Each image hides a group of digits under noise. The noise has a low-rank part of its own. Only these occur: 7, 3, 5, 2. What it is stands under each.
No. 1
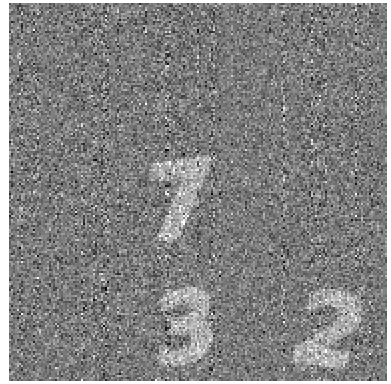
centre: 7; bottom middle: 3; bottom right: 2
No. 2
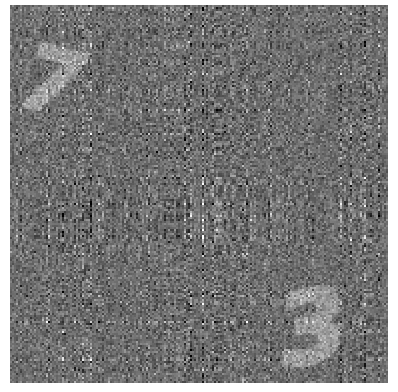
top left: 7; bottom right: 3
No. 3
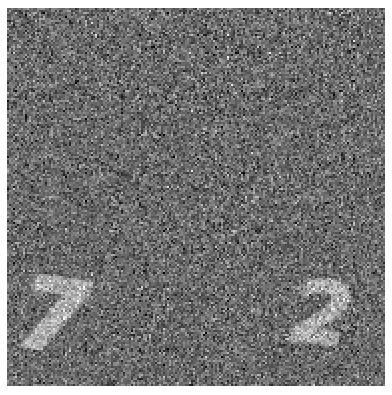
bottom left: 7; bottom right: 2
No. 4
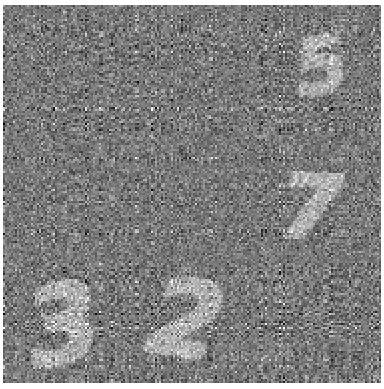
top right: 5; middle right: 7; bottom left: 3; bottom middle: 2
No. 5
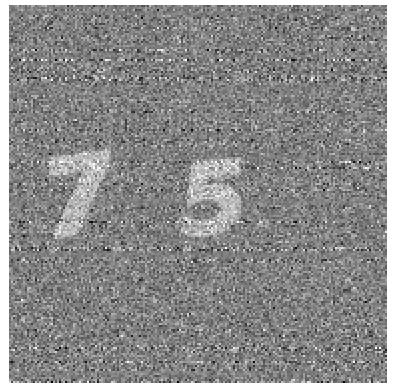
middle left: 7; centre: 5
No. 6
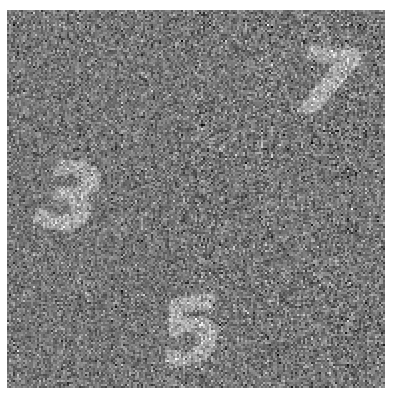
top right: 7; middle left: 3; bottom middle: 5
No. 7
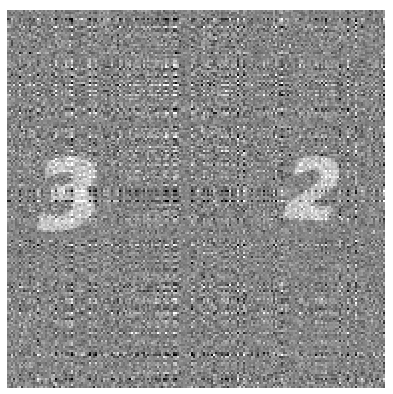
middle left: 3; middle right: 2
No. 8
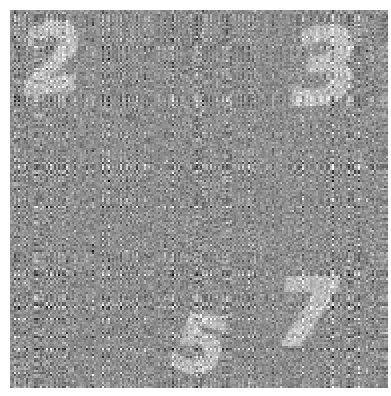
top left: 2; top right: 3; bottom middle: 5; bottom right: 7
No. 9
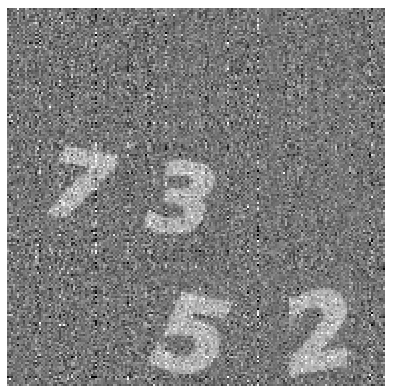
middle left: 7; centre: 3; bottom middle: 5; bottom right: 2
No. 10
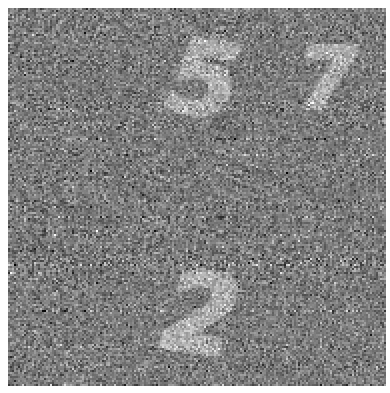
top middle: 5; top right: 7; bottom middle: 2
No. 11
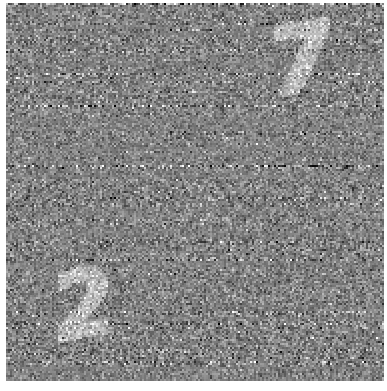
top right: 7; bottom left: 2
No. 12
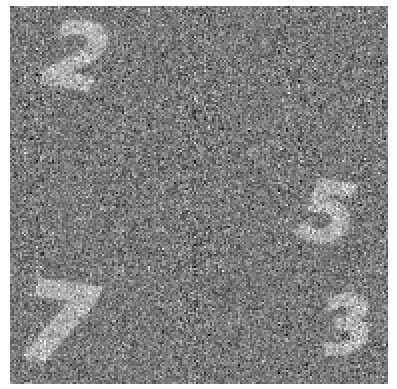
top left: 2; middle right: 5; bottom left: 7; bottom right: 3
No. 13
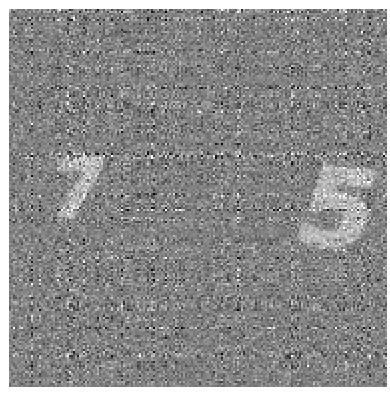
middle left: 7; middle right: 5
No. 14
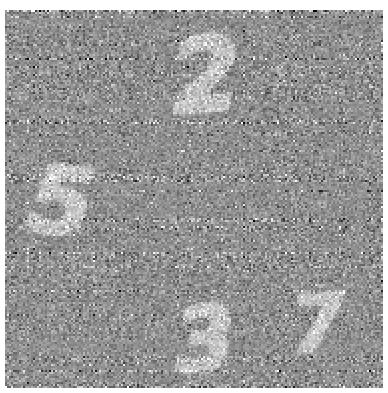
top middle: 2; middle left: 5; bottom middle: 3; bottom right: 7
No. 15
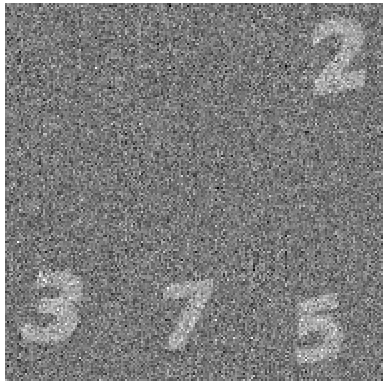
top right: 2; bottom left: 3; bottom middle: 7; bottom right: 5
